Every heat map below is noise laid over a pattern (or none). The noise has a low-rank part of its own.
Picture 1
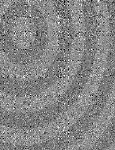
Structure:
rings round one point
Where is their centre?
top left
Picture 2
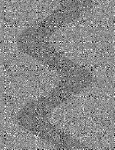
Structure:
a wavy band
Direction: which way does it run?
top to bottom
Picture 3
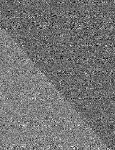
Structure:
a sharp edge
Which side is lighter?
bottom left
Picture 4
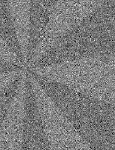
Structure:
spokes from one point
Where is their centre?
middle left
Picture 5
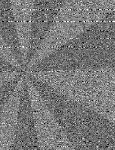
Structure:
spokes from one point
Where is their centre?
middle left
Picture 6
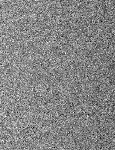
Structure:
a smooth slope
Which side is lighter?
left
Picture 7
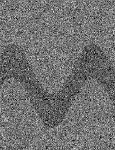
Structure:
a wavy band
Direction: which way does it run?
left to right
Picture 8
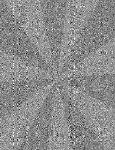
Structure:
spokes from one point
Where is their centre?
centre
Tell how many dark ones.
7
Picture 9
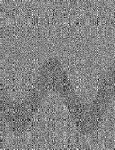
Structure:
a wavy band
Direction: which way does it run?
left to right
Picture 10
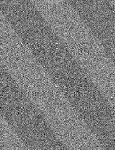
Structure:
diagonal stripes
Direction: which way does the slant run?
top left to bottom right
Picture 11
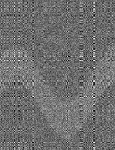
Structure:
a wavy band
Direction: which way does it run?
left to right
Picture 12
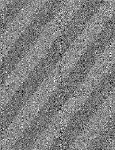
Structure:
diagonal stripes
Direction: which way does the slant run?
bottom left to top right
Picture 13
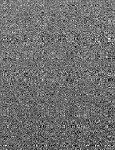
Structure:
a smooth slope
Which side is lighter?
top
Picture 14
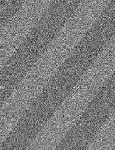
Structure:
diagonal stripes
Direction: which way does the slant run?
bottom left to top right
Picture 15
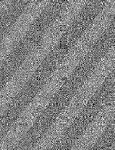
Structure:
diagonal stripes
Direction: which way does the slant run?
bottom left to top right
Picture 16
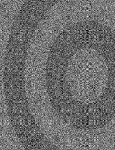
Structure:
rings round one point
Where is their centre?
middle right
